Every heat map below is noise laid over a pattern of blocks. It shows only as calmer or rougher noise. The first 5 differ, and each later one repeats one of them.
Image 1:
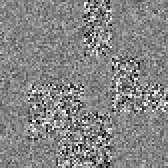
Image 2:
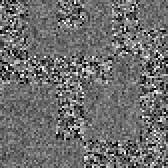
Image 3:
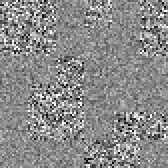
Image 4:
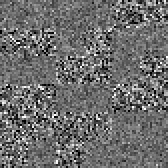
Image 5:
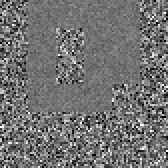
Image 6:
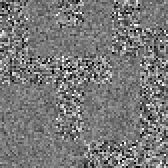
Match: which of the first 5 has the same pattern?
2
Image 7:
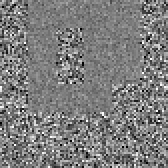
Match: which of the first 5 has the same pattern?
5
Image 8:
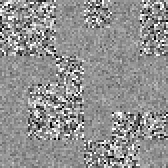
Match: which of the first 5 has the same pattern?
3
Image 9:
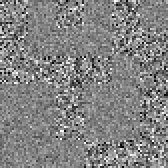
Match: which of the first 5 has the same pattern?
2
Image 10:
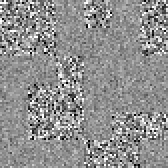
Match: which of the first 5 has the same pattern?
3
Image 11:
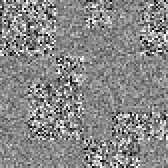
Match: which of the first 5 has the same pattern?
3
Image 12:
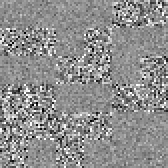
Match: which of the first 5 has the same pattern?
4
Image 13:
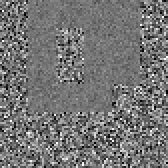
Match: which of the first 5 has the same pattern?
5
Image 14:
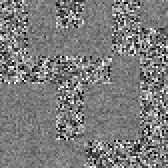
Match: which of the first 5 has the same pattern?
2
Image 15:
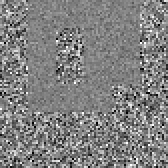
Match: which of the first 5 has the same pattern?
5
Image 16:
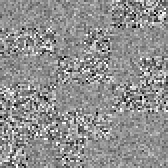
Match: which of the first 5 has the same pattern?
4
